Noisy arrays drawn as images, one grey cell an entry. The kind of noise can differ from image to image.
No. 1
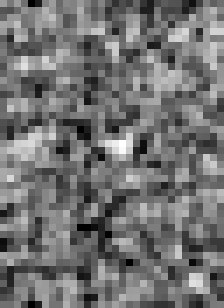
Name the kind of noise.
blotchy
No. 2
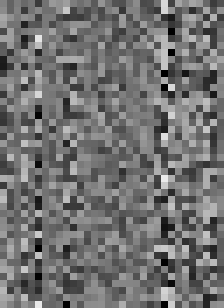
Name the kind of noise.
columns of uneven size
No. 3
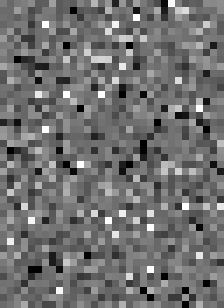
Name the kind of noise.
heavy tails
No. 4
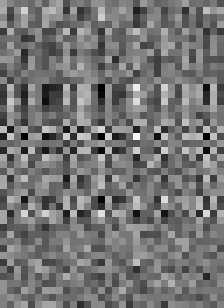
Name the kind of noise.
low rank plus noise
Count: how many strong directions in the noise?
one
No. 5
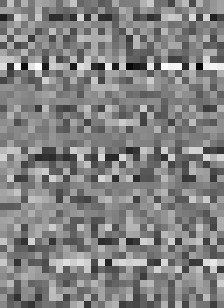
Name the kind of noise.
rows of uneven size
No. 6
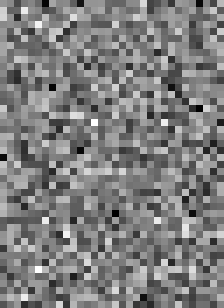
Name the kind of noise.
independent entries
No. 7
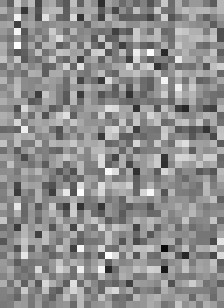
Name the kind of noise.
low rank plus noise
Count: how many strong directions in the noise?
two
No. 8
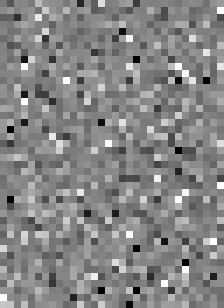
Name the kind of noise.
heavy tails
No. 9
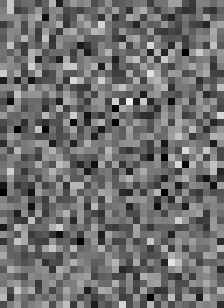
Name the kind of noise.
independent entries
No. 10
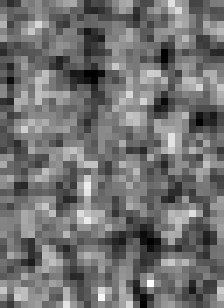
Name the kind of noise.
blotchy
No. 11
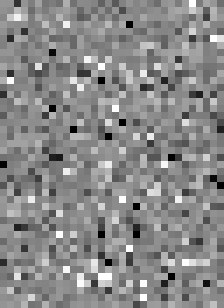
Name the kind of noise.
heavy tails
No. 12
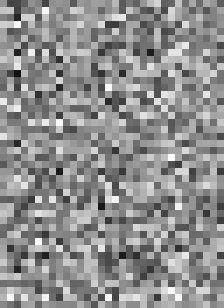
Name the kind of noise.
low rank plus noise
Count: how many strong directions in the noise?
five to eight
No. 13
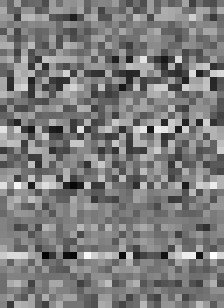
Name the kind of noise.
rows of uneven size
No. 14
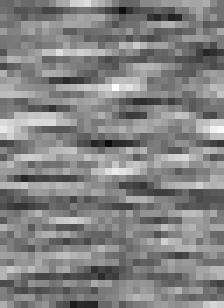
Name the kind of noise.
streaked along the rows
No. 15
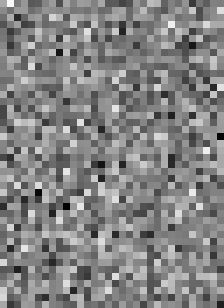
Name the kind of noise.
independent entries
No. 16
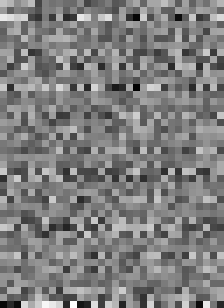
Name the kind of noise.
rows of uneven size
